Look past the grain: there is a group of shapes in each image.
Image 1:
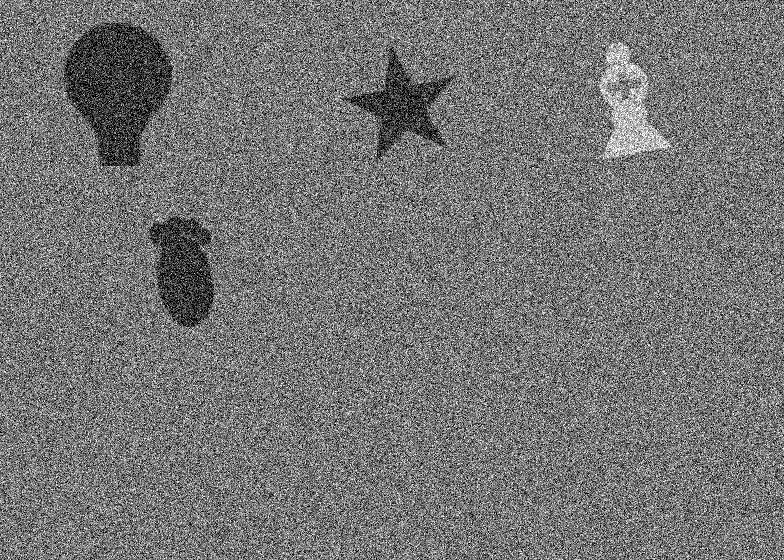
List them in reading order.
top left: dark light bulb; top middle: dark star; top right: light chess bishop; middle left: dark footprint
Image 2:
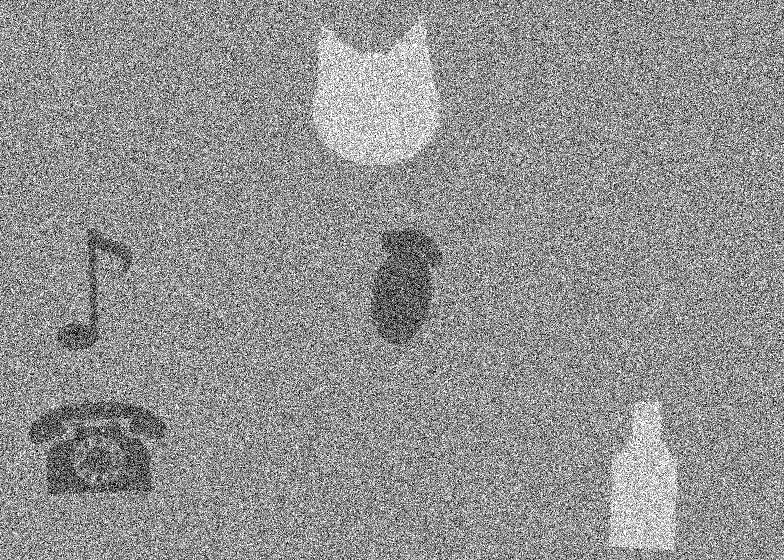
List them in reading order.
top middle: light cat's head; middle left: dark musical note; centre: dark footprint; bottom left: dark telephone; bottom right: light bottle
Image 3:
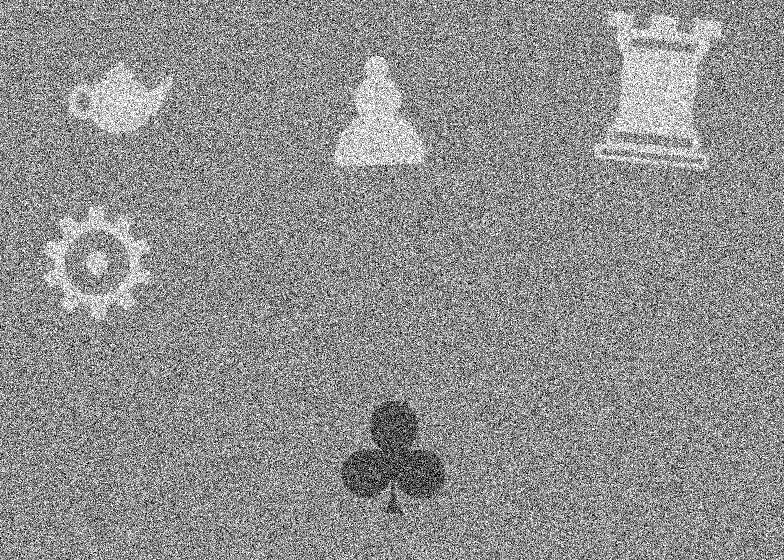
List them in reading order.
top left: light teapot; top middle: light chess pawn; top right: light chess rook; middle left: light gear; bottom middle: dark club
